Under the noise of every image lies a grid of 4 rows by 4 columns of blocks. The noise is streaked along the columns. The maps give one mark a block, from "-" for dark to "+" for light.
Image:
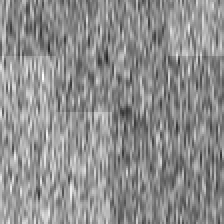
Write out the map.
- - - +
+ - - -
+ + - -
+ + - -
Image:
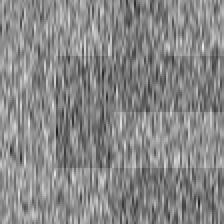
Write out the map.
+ + - +
+ - - -
+ - + +
+ + - -
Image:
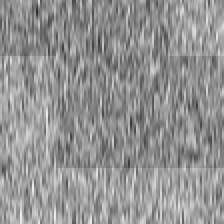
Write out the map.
- - - +
+ - - -
+ - - -
+ + + +
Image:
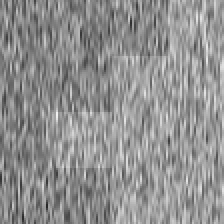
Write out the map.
- - - +
- - + +
- + + +
- - + +
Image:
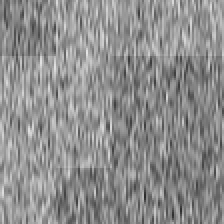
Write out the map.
- + + +
+ + - -
+ + - -
+ - - -
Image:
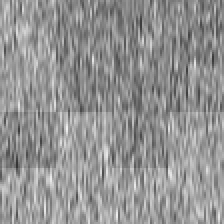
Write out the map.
+ - - -
+ - - -
- + - +
+ + + +
